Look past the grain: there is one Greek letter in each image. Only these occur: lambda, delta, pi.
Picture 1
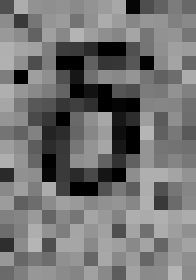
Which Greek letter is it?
delta
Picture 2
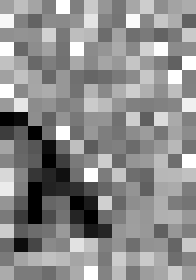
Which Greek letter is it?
lambda
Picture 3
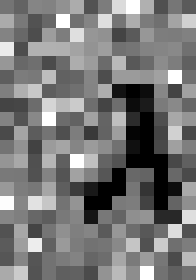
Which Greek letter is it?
lambda
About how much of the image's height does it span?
half
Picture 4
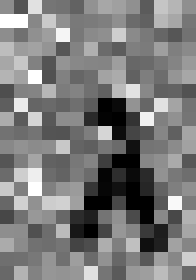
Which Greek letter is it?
lambda
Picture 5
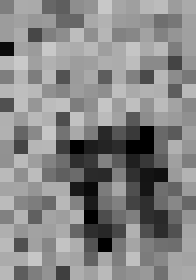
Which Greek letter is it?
pi
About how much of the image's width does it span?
two thirds
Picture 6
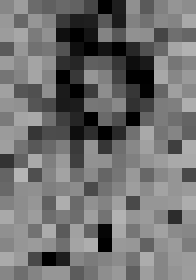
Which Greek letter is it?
delta
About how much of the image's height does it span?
half
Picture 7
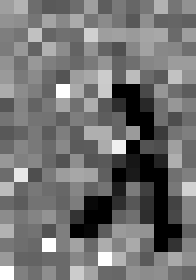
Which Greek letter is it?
lambda
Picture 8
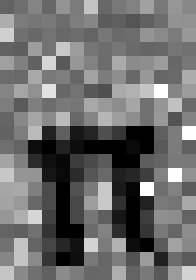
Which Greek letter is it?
pi
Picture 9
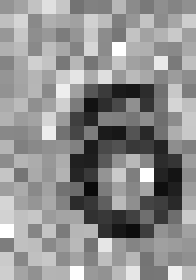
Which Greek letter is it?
delta
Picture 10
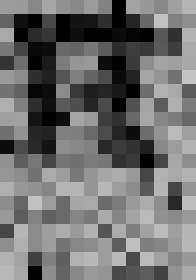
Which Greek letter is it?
pi
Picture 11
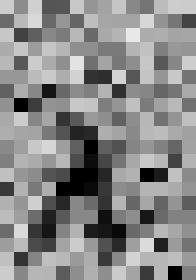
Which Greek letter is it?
lambda
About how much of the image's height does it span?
half
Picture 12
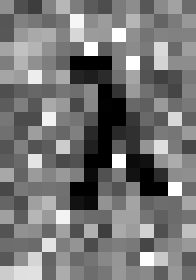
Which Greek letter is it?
lambda
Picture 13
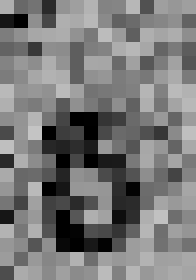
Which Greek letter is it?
delta
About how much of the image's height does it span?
half
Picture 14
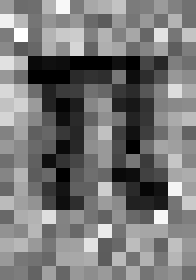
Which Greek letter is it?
pi
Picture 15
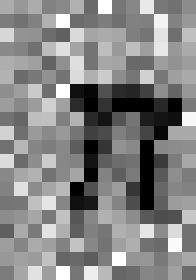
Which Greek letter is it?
pi
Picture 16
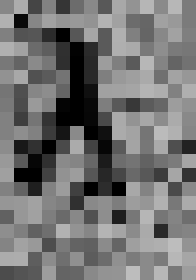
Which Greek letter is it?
lambda
